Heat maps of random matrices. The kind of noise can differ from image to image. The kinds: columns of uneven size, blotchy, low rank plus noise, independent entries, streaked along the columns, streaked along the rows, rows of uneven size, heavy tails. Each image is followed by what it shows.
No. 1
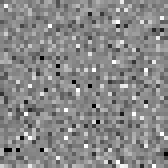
heavy tails
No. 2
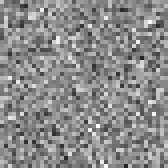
independent entries
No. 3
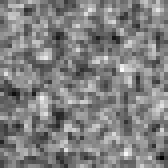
blotchy
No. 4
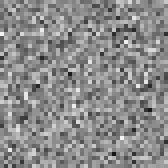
independent entries
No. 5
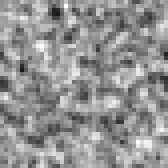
blotchy
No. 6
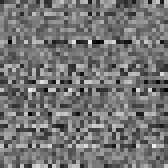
rows of uneven size
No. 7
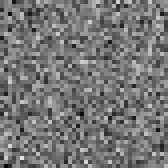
independent entries
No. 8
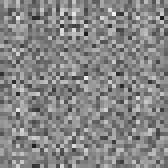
low rank plus noise
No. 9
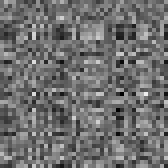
low rank plus noise
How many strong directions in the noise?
one
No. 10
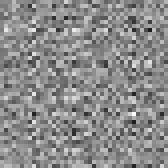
low rank plus noise
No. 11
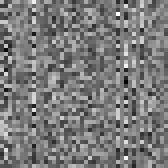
columns of uneven size
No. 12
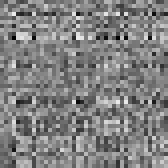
low rank plus noise
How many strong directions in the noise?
one
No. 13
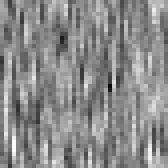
streaked along the columns
